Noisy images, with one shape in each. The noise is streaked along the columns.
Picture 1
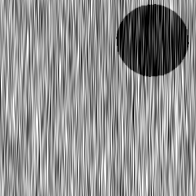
disc
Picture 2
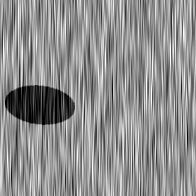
ellipse
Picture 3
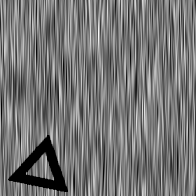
triangle frame
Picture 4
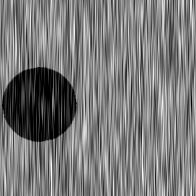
disc
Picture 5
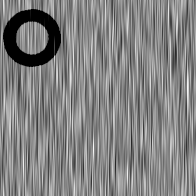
ring
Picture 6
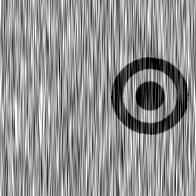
bullseye
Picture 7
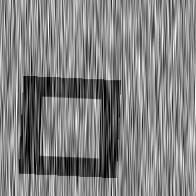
square frame
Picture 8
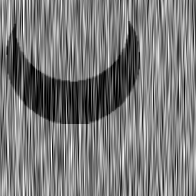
crescent
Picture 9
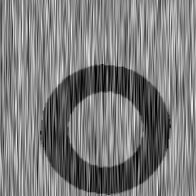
ring
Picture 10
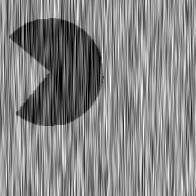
disc with a wedge cut out
